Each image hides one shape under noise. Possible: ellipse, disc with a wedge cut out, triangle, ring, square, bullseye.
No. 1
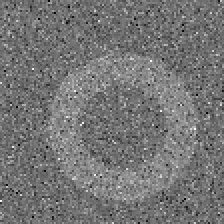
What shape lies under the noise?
ring
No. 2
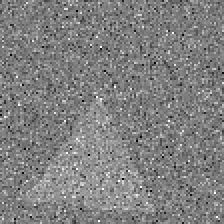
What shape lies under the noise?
triangle
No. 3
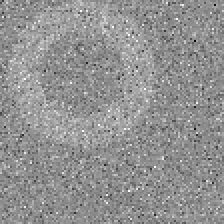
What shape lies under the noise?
ring
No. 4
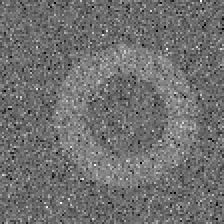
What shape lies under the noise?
ring
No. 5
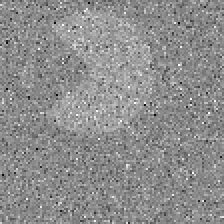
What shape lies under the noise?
disc with a wedge cut out
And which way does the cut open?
left
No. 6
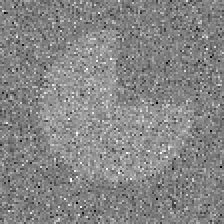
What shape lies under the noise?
disc with a wedge cut out
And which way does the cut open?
up and right
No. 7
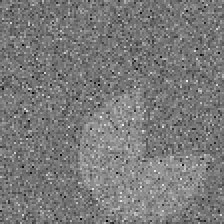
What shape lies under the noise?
disc with a wedge cut out
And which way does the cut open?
up and right
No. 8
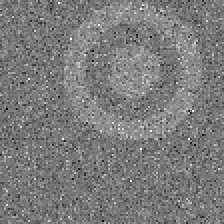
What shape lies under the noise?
bullseye
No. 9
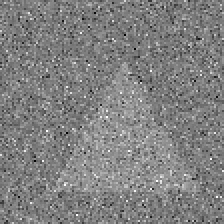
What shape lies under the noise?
triangle
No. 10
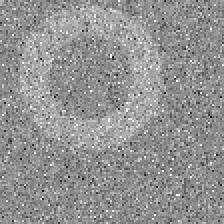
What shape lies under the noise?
ring
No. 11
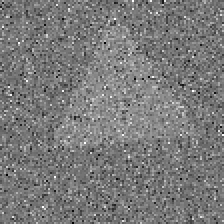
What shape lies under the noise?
triangle
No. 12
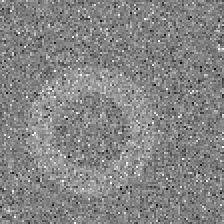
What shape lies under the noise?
ring
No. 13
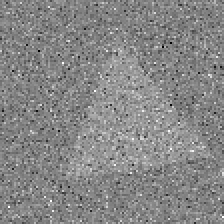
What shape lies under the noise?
triangle
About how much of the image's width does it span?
two thirds
